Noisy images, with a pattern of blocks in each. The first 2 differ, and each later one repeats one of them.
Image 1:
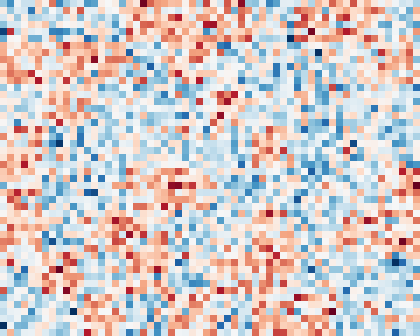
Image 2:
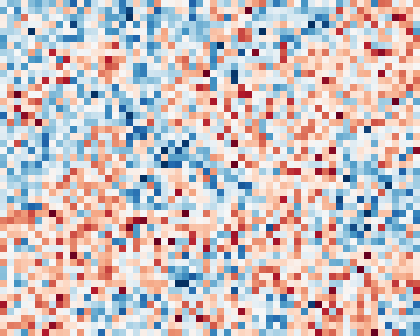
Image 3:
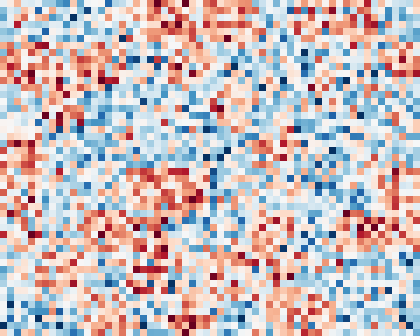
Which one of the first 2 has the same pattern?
1
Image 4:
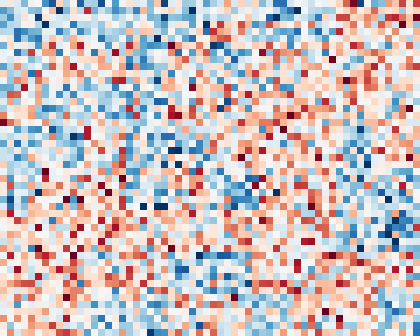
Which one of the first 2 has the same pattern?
2
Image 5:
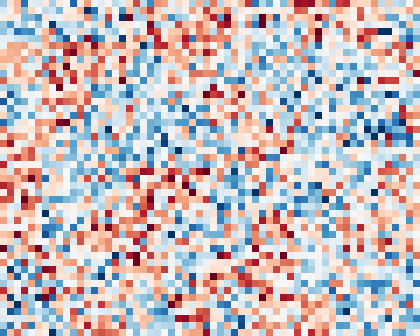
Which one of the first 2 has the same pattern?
1
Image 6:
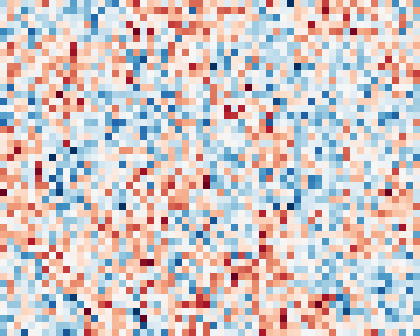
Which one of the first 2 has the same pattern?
1
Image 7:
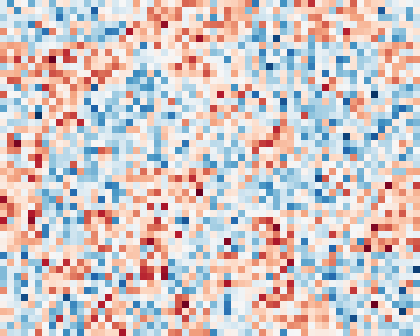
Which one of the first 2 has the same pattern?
1
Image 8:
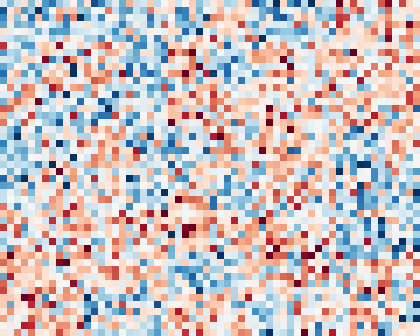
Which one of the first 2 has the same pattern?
2
